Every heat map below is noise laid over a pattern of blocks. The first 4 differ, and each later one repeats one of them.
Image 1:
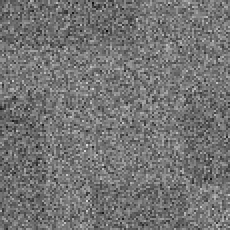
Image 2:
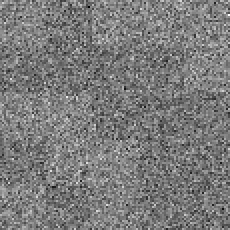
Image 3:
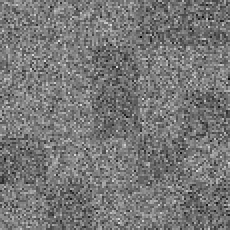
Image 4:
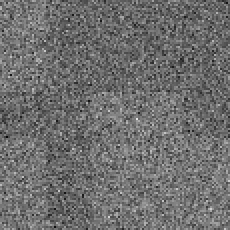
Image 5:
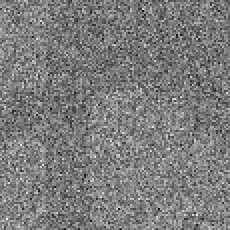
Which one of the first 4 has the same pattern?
4
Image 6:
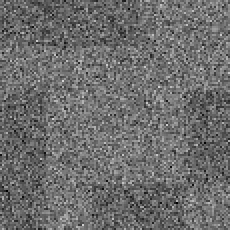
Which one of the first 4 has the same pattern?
1
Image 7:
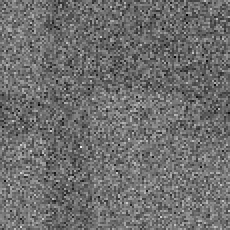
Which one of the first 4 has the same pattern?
4
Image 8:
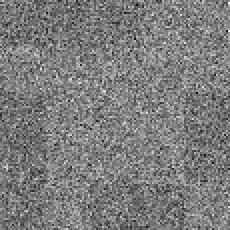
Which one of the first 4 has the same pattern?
1
